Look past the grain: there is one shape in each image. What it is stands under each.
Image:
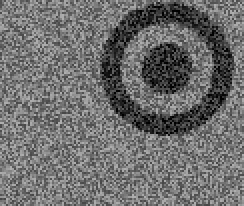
dark bullseye
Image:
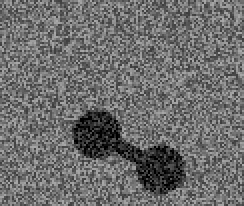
dark dumbbell
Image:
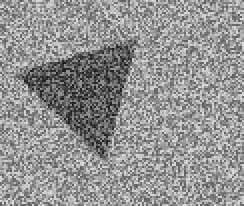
dark triangle
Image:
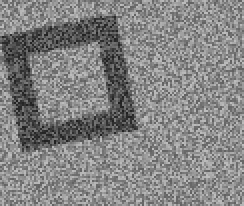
dark square frame
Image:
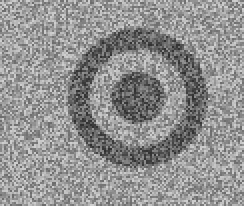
dark bullseye
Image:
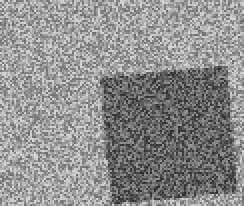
dark square
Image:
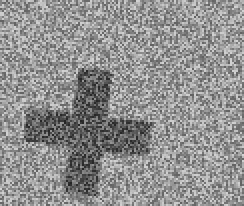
dark cross
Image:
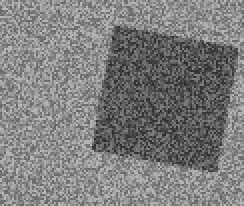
dark square
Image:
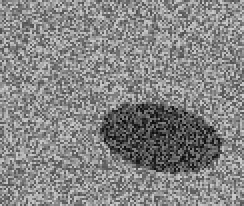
dark ellipse
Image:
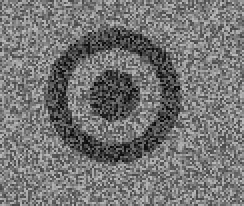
dark bullseye
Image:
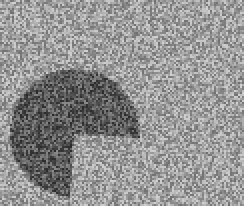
dark disc with a wedge cut out
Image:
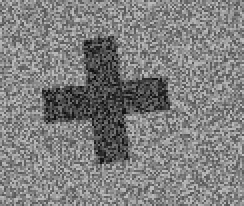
dark cross
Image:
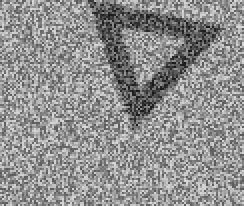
dark triangle frame
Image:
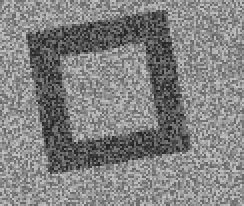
dark square frame
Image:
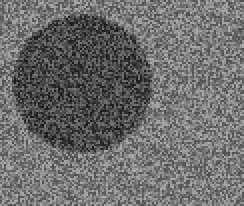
dark disc
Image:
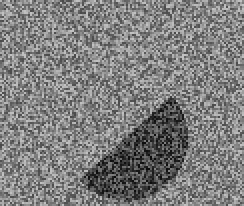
dark half disc
